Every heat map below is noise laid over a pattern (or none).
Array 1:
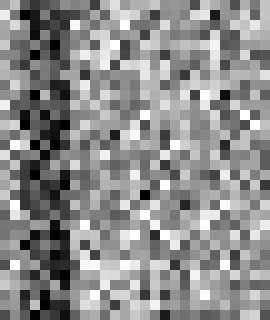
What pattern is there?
one vertical stripe
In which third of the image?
left
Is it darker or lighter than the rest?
darker
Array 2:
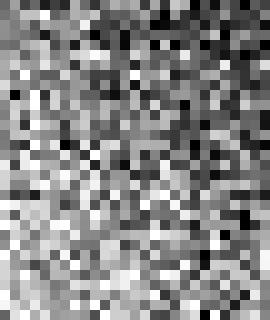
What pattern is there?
a smooth slope
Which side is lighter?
bottom left
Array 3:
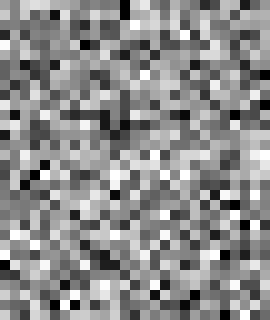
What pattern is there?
only noise
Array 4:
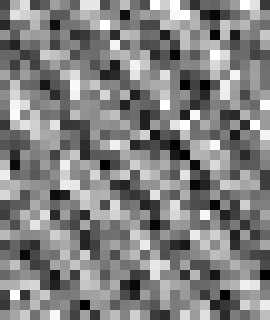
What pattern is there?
diagonal stripes
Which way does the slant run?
top left to bottom right
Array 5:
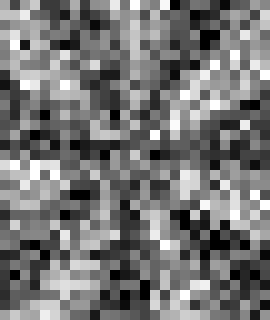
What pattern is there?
spokes from one point
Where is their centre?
centre
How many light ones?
7
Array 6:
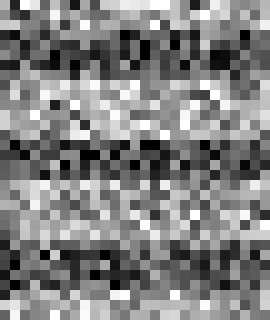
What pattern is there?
horizontal stripes
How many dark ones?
3
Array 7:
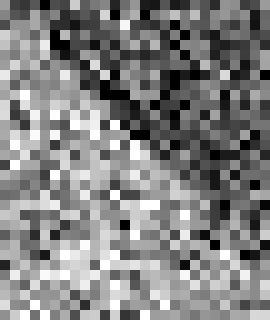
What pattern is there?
a sharp edge
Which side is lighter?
bottom left
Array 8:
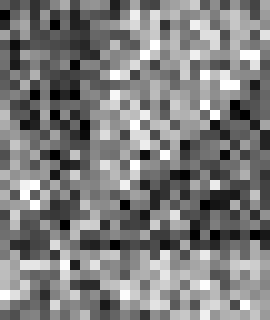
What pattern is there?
spokes from one point
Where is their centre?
bottom left
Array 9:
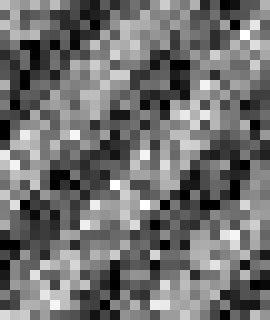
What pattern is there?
diagonal stripes
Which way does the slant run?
bottom left to top right
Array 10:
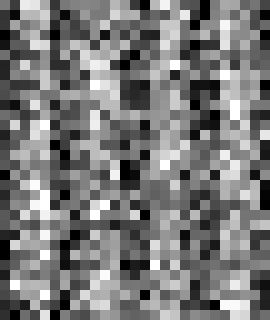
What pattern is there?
vertical stripes
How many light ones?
4
